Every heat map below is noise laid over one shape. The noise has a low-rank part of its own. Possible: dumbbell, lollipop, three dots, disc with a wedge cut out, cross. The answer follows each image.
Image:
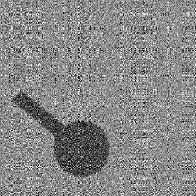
lollipop
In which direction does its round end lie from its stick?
down and right
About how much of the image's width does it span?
half
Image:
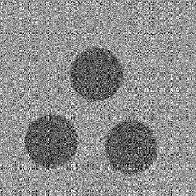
three dots
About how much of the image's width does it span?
two thirds
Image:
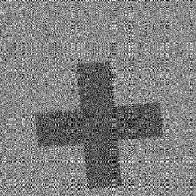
cross
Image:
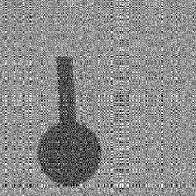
lollipop
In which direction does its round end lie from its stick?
down
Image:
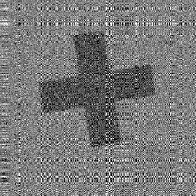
cross
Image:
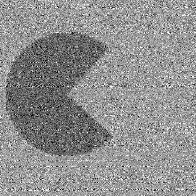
disc with a wedge cut out
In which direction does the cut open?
right
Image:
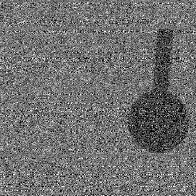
lollipop
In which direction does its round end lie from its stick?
down
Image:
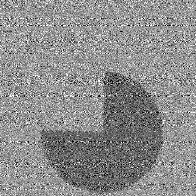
disc with a wedge cut out
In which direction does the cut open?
up and left
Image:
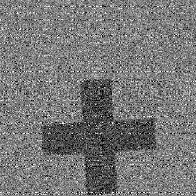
cross
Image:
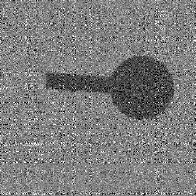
lollipop
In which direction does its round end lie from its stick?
right
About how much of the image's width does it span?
two thirds
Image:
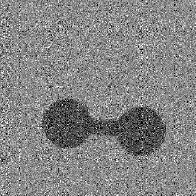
dumbbell
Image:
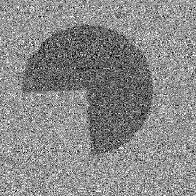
disc with a wedge cut out
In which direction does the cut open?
down and left
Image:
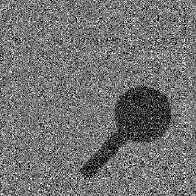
lollipop
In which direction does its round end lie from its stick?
up and right
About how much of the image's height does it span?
half
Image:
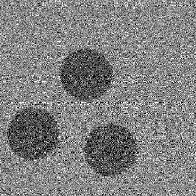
three dots
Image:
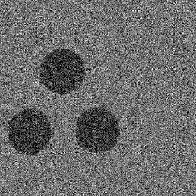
three dots
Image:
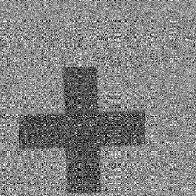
cross
